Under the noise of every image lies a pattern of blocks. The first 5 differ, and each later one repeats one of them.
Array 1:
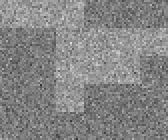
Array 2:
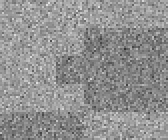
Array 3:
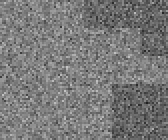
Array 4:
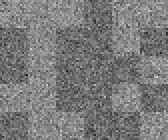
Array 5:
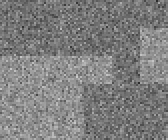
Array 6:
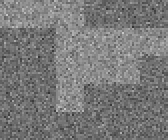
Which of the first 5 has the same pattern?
1
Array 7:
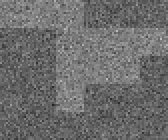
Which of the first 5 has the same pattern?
1
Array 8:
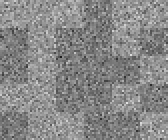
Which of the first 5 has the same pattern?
4
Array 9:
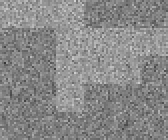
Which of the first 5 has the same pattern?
1
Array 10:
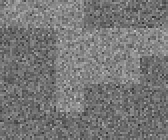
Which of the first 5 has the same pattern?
1
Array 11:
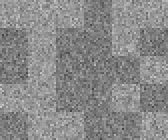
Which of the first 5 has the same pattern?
4
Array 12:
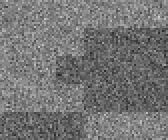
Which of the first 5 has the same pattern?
2
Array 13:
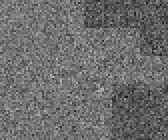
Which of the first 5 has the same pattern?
3
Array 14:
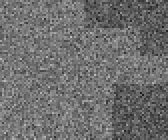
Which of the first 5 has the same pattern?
3
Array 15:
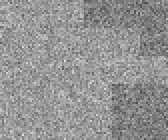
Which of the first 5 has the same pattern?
3
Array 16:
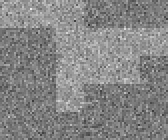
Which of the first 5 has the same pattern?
1
